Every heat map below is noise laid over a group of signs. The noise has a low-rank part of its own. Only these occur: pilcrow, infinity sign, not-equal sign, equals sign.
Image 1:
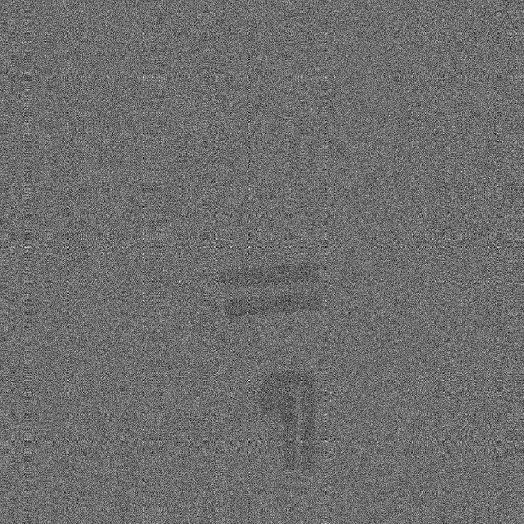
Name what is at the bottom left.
nothing
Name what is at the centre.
equals sign
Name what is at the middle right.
nothing
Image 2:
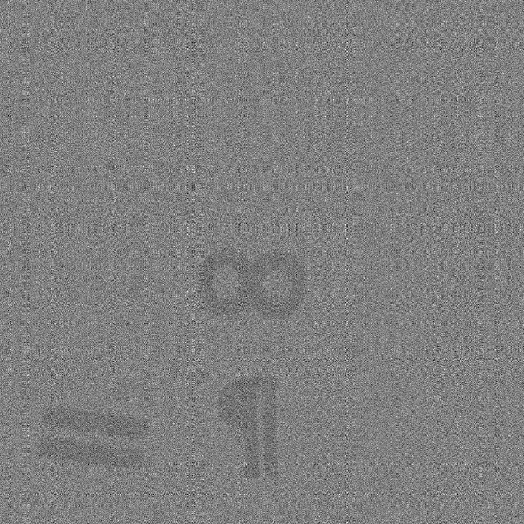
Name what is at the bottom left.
equals sign
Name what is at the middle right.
nothing
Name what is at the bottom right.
nothing
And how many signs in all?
3
